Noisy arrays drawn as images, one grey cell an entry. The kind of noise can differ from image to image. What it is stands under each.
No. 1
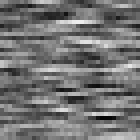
streaked along the rows
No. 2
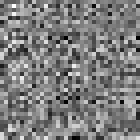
low rank plus noise
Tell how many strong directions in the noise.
three or four
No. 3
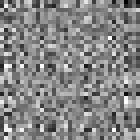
low rank plus noise
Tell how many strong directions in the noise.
two
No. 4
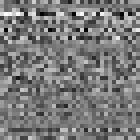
rows of uneven size
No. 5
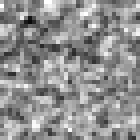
blotchy
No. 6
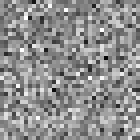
independent entries
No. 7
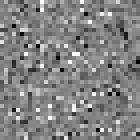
heavy tails
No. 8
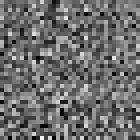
low rank plus noise
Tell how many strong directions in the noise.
five to eight
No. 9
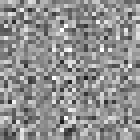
low rank plus noise
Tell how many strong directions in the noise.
three or four
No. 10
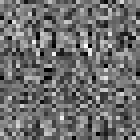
low rank plus noise
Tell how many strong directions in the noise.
three or four
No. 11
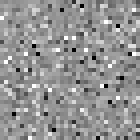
heavy tails
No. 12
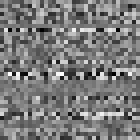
rows of uneven size
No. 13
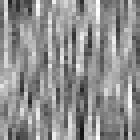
streaked along the columns
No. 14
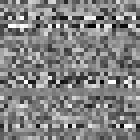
rows of uneven size
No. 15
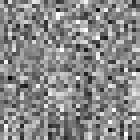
low rank plus noise
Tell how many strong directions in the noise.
three or four
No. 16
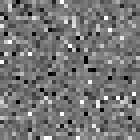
heavy tails
